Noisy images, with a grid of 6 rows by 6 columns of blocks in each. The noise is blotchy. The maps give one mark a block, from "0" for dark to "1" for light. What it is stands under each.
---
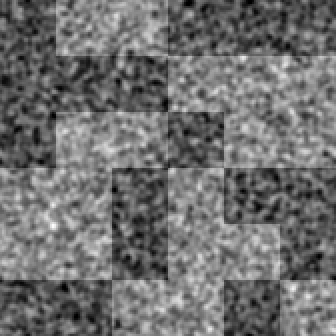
0 1 1 0 0 0
0 0 0 1 1 1
0 1 1 0 1 1
1 1 0 1 0 0
1 1 0 1 1 0
0 0 1 1 0 1
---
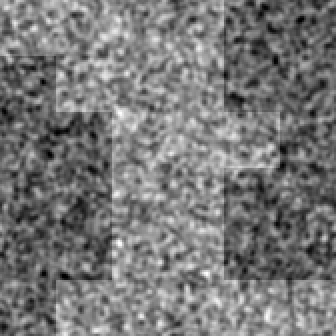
1 1 1 1 0 0
0 1 1 1 0 0
0 0 1 1 1 0
0 0 1 1 0 0
0 0 1 1 0 0
0 1 1 1 1 1
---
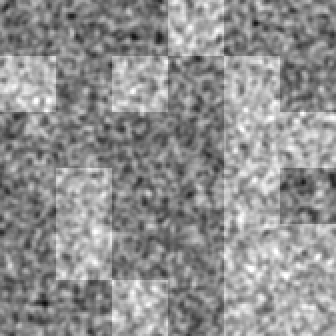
0 0 0 1 0 0
1 0 1 0 1 0
0 0 0 0 1 1
0 1 0 0 1 0
0 1 0 0 1 1
0 0 1 0 1 1
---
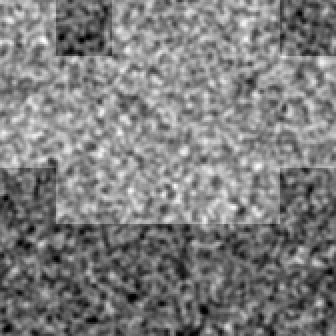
1 0 1 1 1 0
1 1 1 1 1 1
1 1 1 1 1 1
0 1 1 1 1 0
0 0 0 0 0 0
0 0 0 0 0 0
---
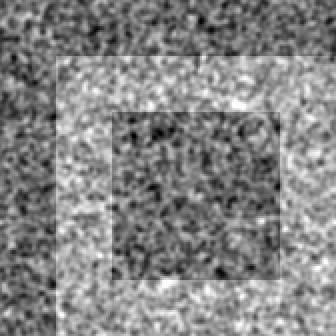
0 0 0 0 0 0
0 1 1 1 1 1
0 1 0 0 0 1
0 1 0 0 0 1
0 1 0 0 0 1
0 1 1 1 1 1
